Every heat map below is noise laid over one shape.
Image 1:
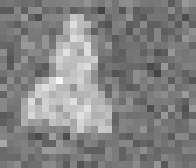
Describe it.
light chess pawn
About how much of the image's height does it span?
two thirds
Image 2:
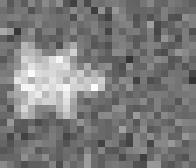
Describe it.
light turtle
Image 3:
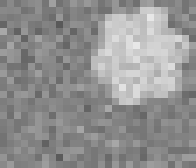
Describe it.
light flower
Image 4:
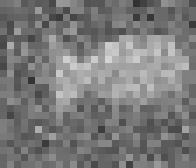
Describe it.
light fish
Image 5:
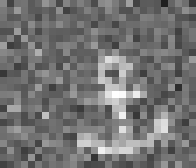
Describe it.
light anchor
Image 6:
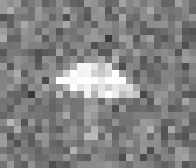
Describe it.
light umbrella
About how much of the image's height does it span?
half
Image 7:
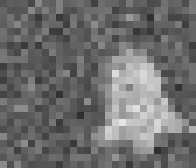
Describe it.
light bell
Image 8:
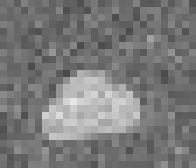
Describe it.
light cloud
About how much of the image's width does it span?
half
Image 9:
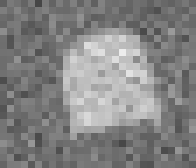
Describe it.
light ghost
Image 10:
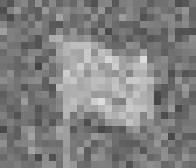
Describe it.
light flag
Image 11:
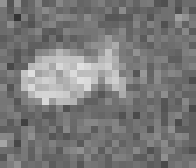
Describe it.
light fish
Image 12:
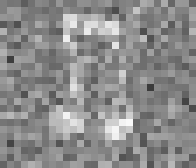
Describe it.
light pair of musical notes
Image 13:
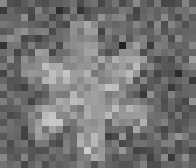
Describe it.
light asterisk
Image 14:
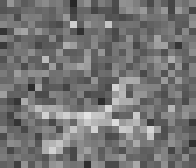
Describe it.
light pair of scissors
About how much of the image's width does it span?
two thirds
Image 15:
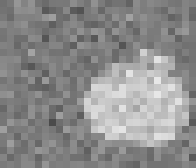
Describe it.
light apple
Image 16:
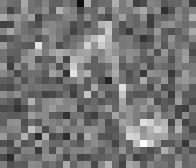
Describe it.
light musical note
